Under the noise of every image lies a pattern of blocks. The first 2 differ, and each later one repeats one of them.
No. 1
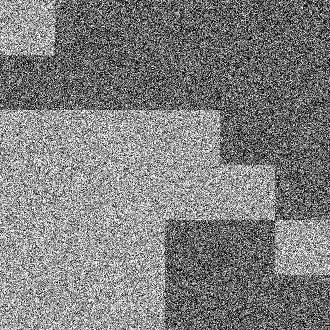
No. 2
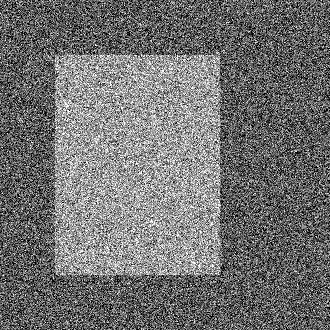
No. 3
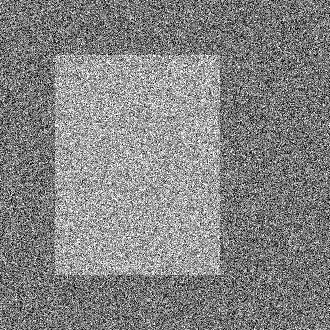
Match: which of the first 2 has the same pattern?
2
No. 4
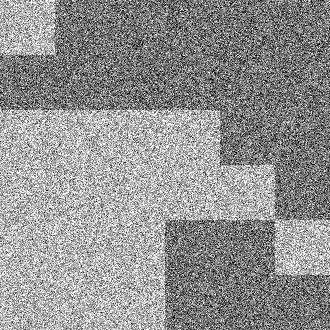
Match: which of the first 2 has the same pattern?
1
